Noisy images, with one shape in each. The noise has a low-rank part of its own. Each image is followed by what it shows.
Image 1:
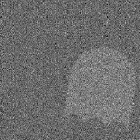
light ghost
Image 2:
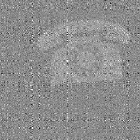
light telephone
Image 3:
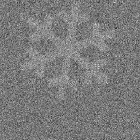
light snowflake
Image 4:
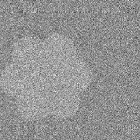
light flower
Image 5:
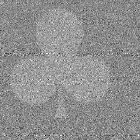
light club
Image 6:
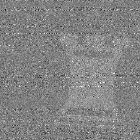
light chess rook
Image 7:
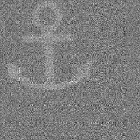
light anchor
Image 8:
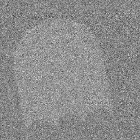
light ghost
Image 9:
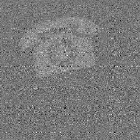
light telephone
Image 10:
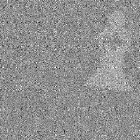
light chess bishop
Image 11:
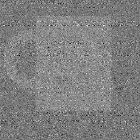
light cup
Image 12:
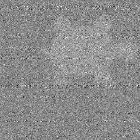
light turtle
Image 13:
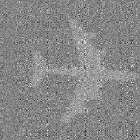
light airplane
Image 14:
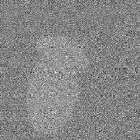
light footprint
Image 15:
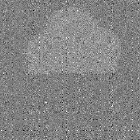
light cloud
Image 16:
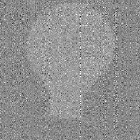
light light bulb
